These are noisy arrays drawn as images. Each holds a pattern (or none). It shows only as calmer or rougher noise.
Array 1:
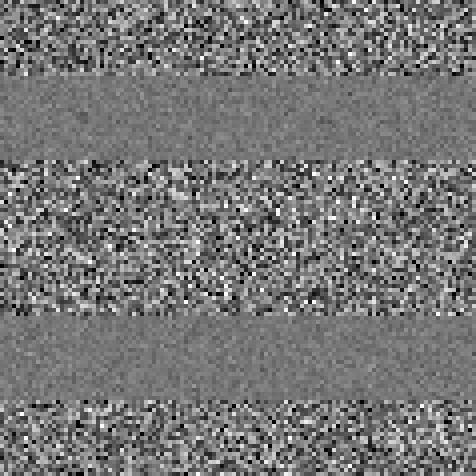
horizontal stripes
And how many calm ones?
2
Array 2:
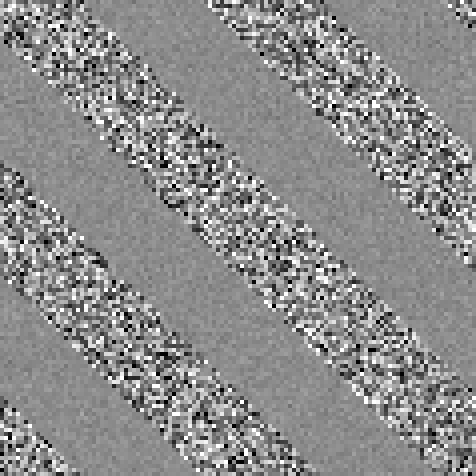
diagonal stripes
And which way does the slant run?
top left to bottom right
